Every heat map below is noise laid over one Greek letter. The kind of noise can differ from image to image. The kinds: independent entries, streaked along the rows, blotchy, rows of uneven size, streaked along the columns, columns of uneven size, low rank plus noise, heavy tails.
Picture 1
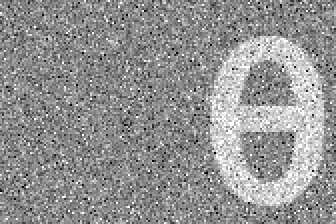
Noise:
heavy tails
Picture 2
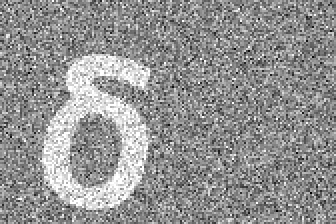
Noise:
independent entries
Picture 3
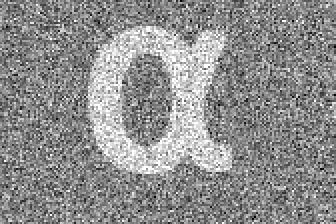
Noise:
low rank plus noise
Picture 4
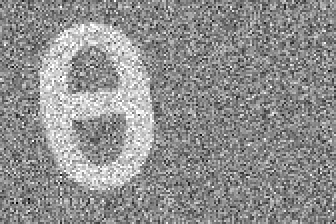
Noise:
low rank plus noise
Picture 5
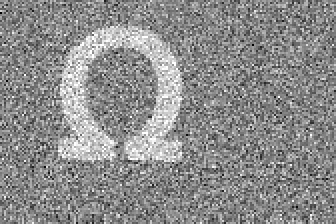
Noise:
low rank plus noise
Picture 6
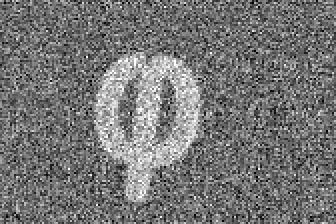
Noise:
low rank plus noise
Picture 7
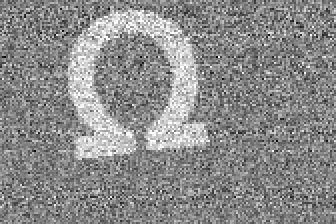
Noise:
rows of uneven size
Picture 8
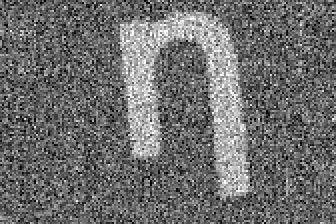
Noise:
low rank plus noise
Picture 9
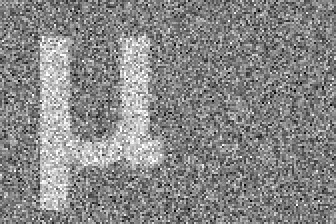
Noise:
independent entries
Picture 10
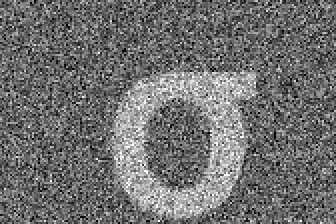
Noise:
independent entries
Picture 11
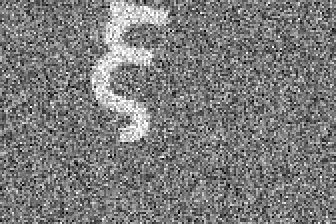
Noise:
independent entries
